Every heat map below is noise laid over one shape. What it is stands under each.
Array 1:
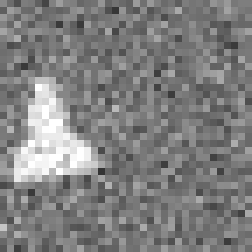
chess pawn
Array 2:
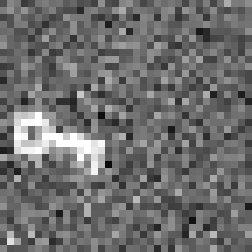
key
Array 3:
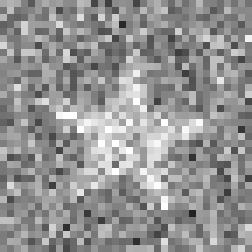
star
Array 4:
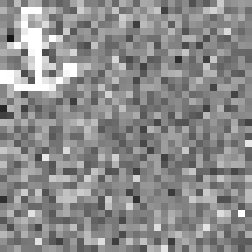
anchor
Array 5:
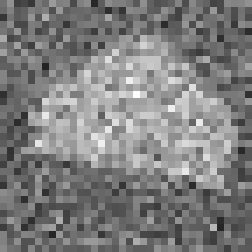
cloud
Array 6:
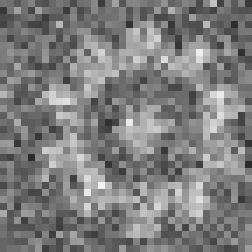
gear
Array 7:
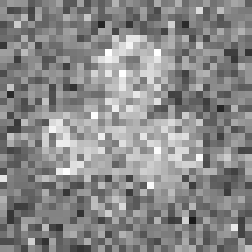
club
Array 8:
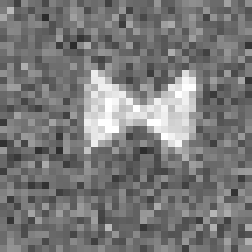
bow tie
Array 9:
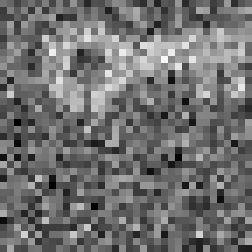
key
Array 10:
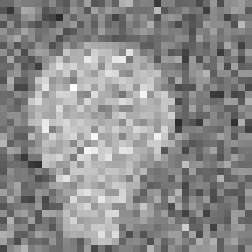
light bulb
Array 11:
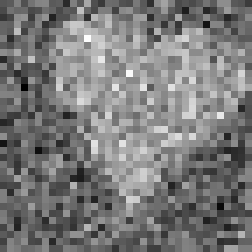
heart
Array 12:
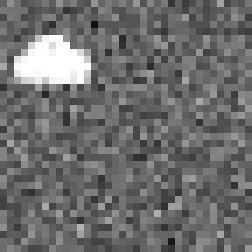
cloud
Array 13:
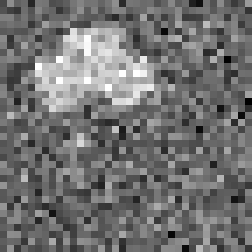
car
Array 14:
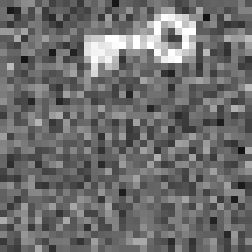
key
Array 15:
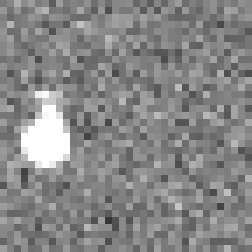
pear
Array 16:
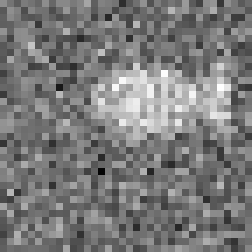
fish
